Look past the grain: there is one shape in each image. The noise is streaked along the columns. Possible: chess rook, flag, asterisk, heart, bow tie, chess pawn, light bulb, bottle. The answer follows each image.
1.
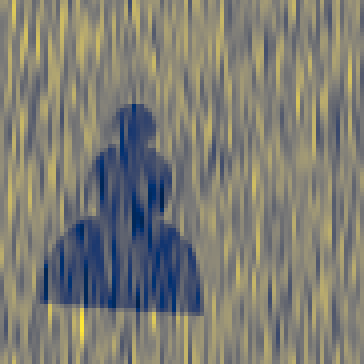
dark chess pawn
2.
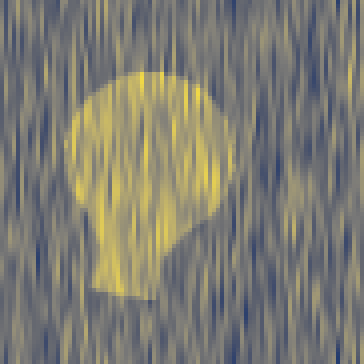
light light bulb
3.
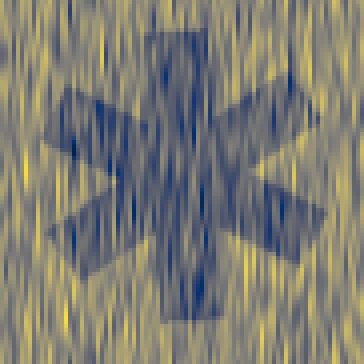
dark asterisk
